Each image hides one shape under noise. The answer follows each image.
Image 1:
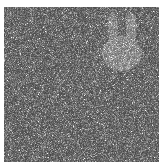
rabbit's head
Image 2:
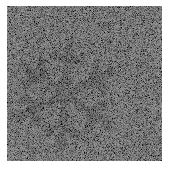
snowflake
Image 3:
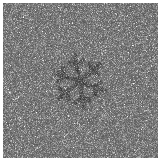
snowflake
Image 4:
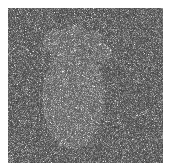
footprint
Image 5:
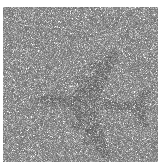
airplane
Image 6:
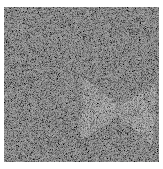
bow tie
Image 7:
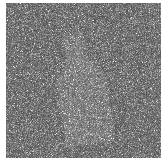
bottle
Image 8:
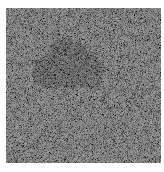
cloud
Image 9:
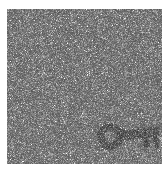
key
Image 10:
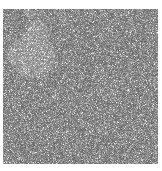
pear
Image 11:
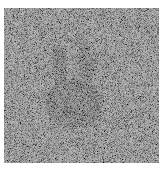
rabbit's head
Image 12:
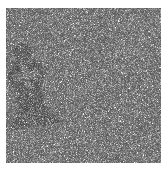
chess bishop
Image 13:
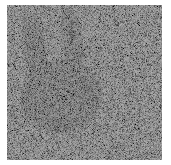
rabbit's head
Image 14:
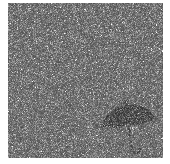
umbrella
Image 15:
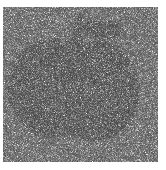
apple
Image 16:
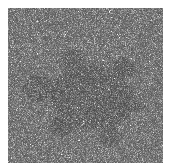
turtle
